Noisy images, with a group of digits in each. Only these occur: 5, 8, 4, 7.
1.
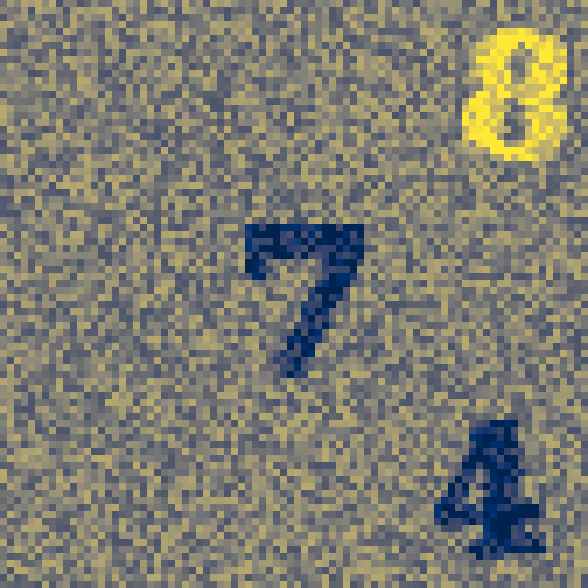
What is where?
top right: light 8; centre: dark 7; bottom right: dark 4
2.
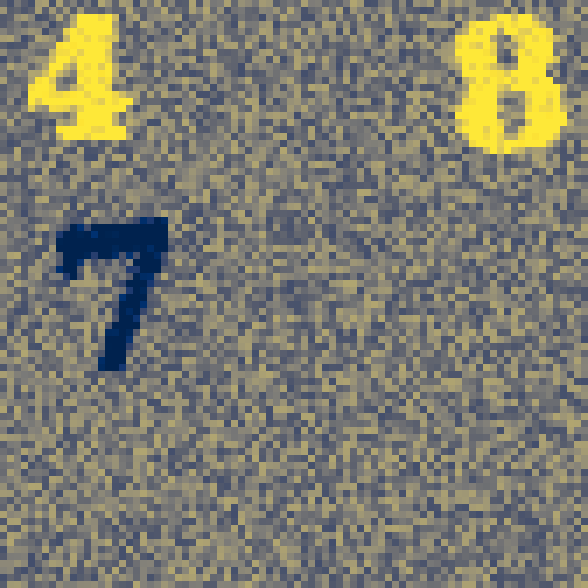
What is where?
top left: light 4; top right: light 8; middle left: dark 7
